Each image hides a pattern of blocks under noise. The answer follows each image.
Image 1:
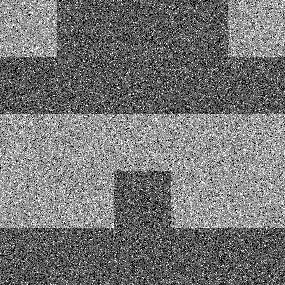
left and right mirror each other
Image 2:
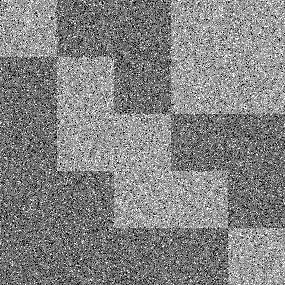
mirrored about the diagonal from the bottom left
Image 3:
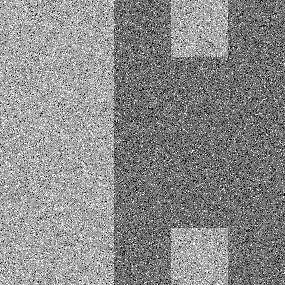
top and bottom mirror each other
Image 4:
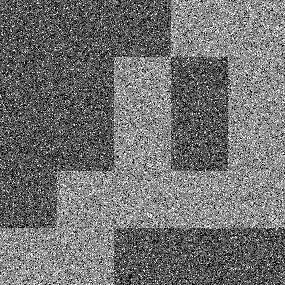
no symmetry
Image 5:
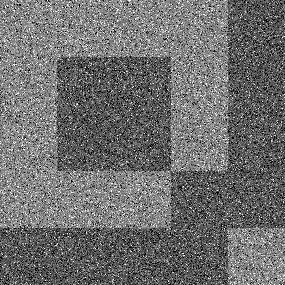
mirrored about the diagonal from the top left
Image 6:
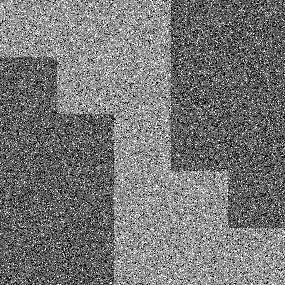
the same after a half turn
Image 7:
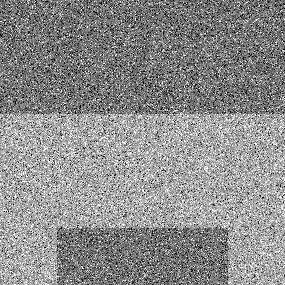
left and right mirror each other
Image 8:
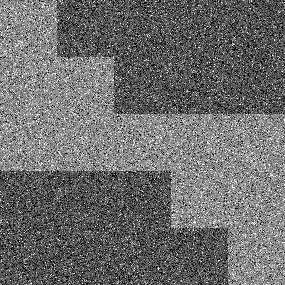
the same after a half turn
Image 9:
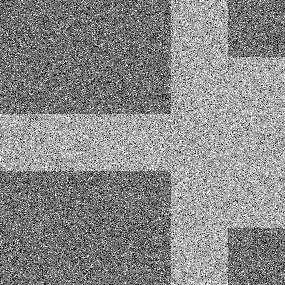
top and bottom mirror each other
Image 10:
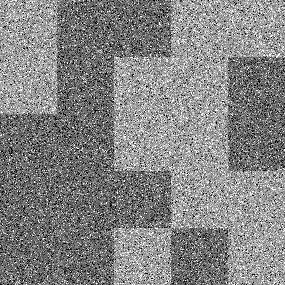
no symmetry
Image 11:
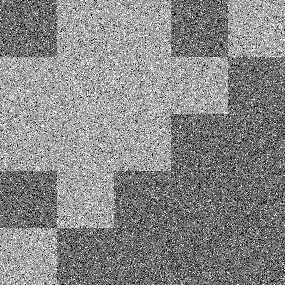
mirrored about the diagonal from the top left
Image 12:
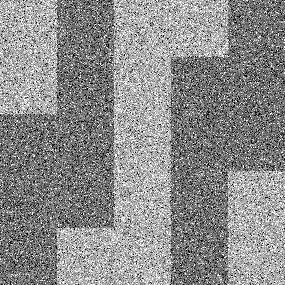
the same after a half turn
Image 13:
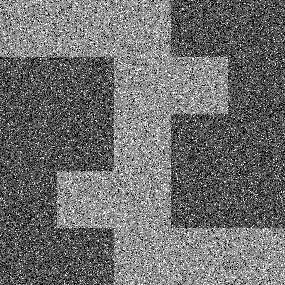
the same after a half turn
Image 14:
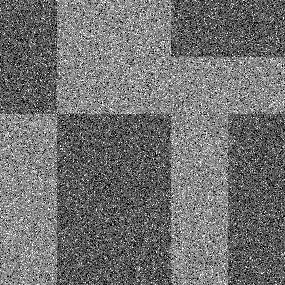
no symmetry
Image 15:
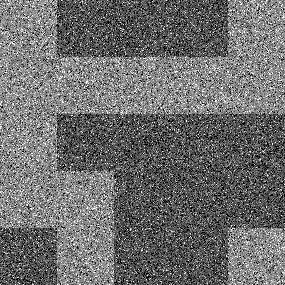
no symmetry
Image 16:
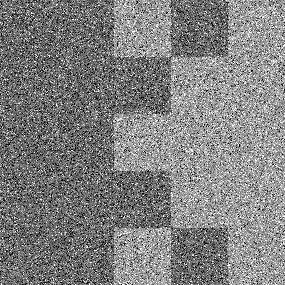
top and bottom mirror each other
